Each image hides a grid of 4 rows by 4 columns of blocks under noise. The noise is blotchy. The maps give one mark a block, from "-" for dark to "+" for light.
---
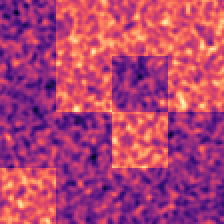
-+++
-+-+
--+-
+---
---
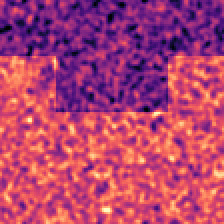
----
+--+
++++
++++
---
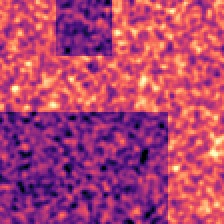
+-++
++++
---+
---+
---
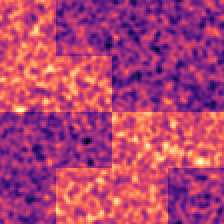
+---
++--
--++
-++-
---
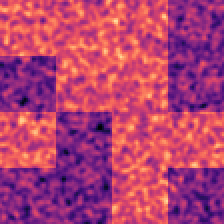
+++-
-++-
+-++
--+-
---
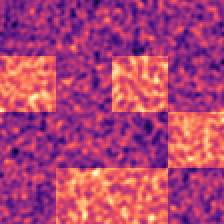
----
+-+-
---+
-++-
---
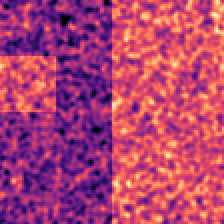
--++
+-++
--++
--++
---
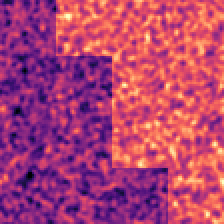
-+++
--++
--++
---+
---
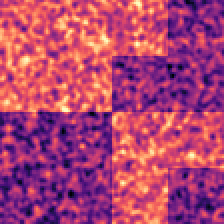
+++-
++--
--++
--+-
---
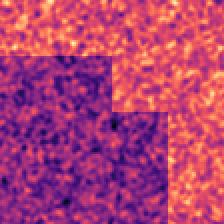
++++
--++
---+
---+
